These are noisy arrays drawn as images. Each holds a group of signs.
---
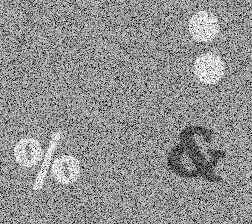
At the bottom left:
percent sign
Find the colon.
top right
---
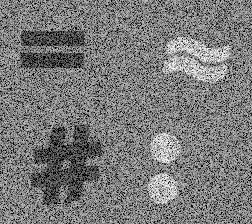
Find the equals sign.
top left
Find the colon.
bottom right
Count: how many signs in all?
4
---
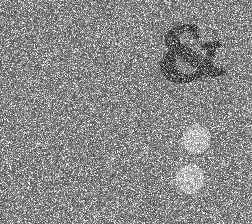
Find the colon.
bottom right
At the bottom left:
nothing
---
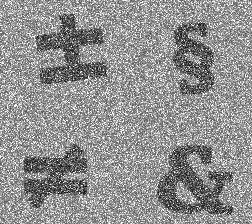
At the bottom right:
ampersand
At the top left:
plus-minus sign
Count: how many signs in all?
4
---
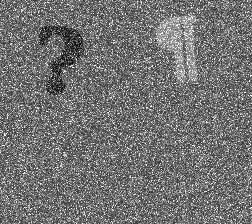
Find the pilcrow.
top right
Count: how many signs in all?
2
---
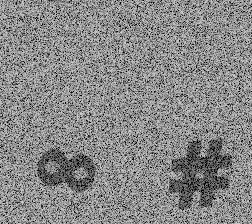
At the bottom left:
infinity sign
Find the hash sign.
bottom right
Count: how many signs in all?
2
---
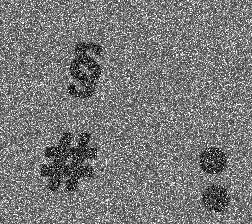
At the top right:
nothing
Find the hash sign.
bottom left
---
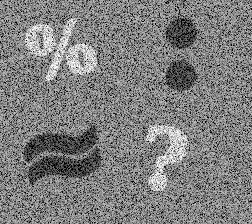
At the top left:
percent sign
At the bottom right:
question mark
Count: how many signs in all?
4
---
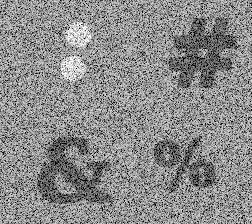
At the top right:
hash sign
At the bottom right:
percent sign
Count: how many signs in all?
4
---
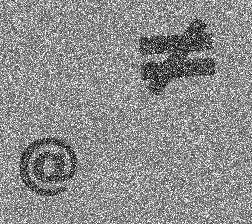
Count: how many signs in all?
2
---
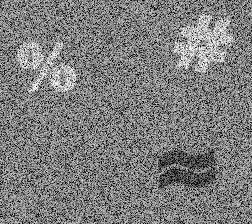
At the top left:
percent sign
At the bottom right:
approximately sign
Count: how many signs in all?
3
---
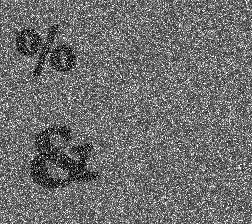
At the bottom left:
ampersand
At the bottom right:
nothing
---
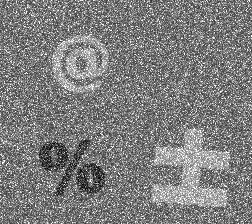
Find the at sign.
top left
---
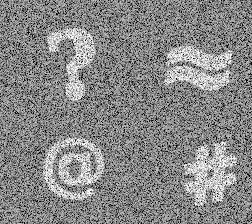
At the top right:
approximately sign
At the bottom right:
hash sign
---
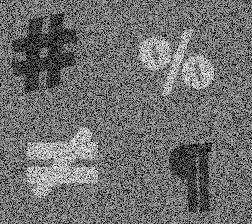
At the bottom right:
pilcrow
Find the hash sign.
top left
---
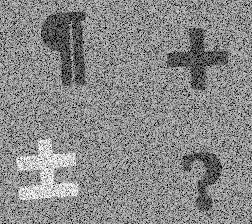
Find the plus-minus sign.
bottom left
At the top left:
pilcrow
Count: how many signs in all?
4
